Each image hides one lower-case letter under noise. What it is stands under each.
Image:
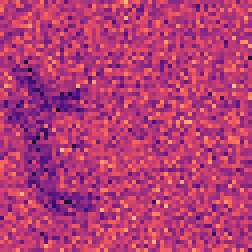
t
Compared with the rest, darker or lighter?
darker
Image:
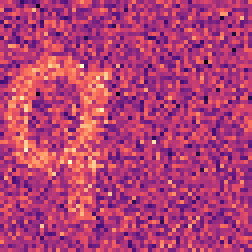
q
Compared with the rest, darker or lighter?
lighter
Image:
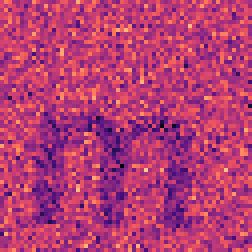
m
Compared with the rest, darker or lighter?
darker
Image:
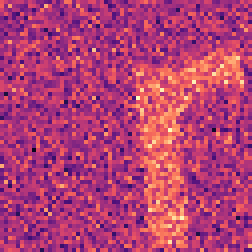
r
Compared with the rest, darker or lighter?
lighter
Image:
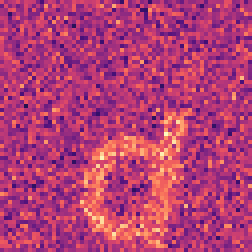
d
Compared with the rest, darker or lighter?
lighter
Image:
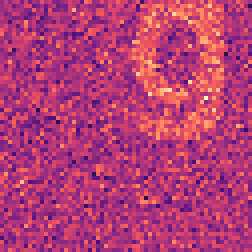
g
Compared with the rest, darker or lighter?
lighter
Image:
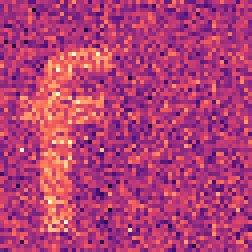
f
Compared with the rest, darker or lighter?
lighter
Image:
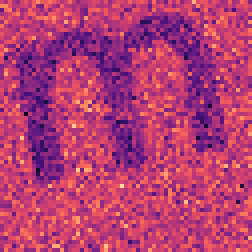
m
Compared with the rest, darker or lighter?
darker
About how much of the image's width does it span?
nearly all
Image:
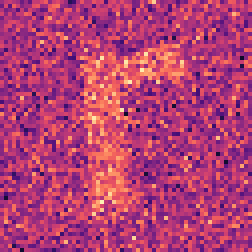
r
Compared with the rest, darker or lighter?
lighter
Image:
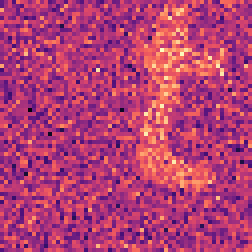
t
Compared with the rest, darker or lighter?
lighter
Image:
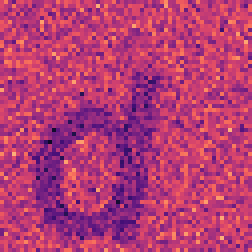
d
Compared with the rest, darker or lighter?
darker
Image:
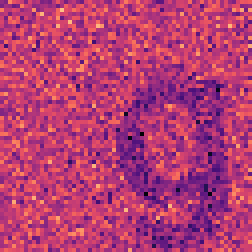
g
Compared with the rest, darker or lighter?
darker
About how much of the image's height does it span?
two thirds
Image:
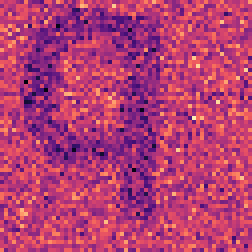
q
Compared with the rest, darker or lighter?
darker
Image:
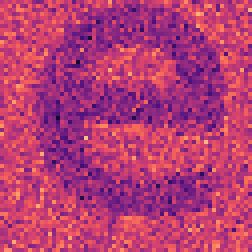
e
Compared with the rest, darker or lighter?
darker
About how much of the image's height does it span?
nearly all
